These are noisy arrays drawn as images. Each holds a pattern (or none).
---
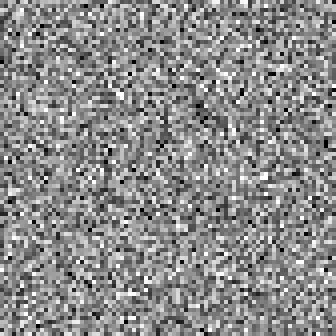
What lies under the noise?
only noise
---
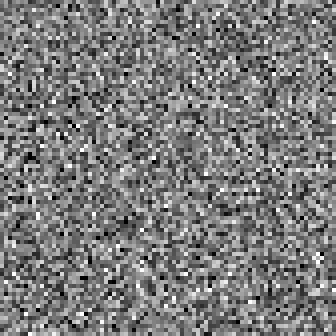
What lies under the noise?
only noise
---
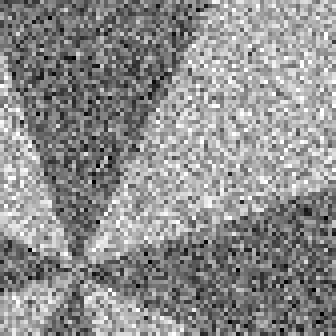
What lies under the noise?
spokes from one point
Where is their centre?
bottom left
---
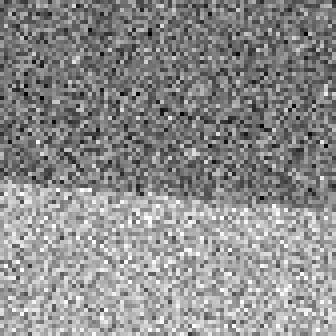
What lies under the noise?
a sharp edge
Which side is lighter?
bottom
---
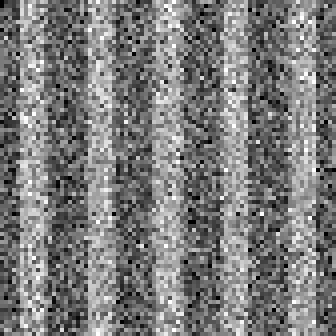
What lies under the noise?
vertical stripes
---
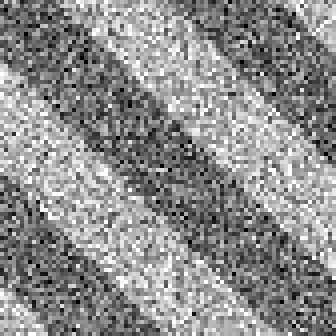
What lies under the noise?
diagonal stripes
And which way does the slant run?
top left to bottom right
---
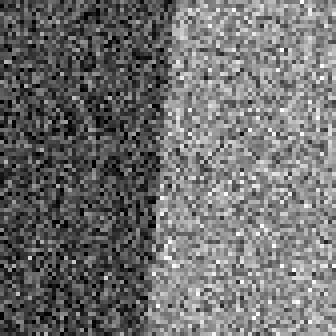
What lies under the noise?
a sharp edge
